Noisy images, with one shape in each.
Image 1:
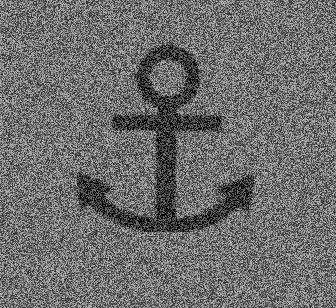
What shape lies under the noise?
anchor
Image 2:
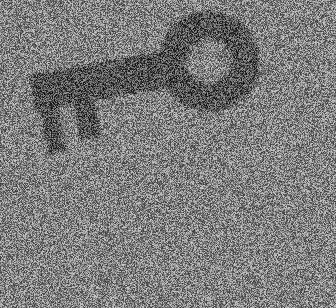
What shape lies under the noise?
key
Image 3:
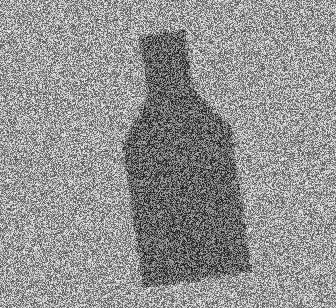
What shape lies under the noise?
bottle
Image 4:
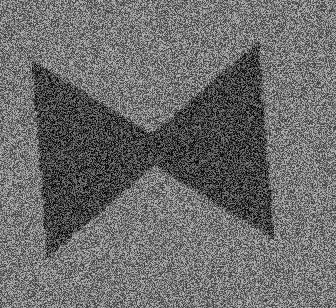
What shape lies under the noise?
bow tie
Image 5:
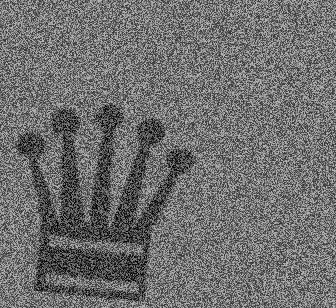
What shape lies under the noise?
chess queen
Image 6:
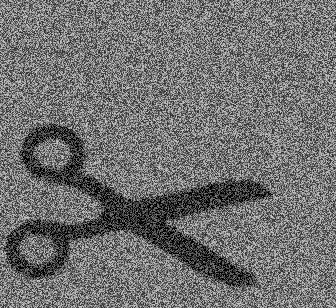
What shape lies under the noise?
pair of scissors
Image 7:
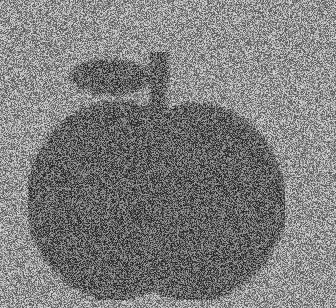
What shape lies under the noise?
apple
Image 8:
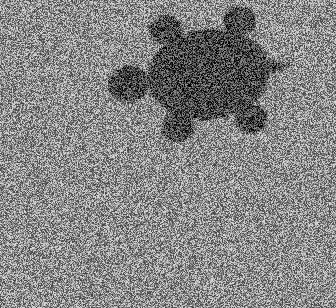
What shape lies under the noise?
turtle
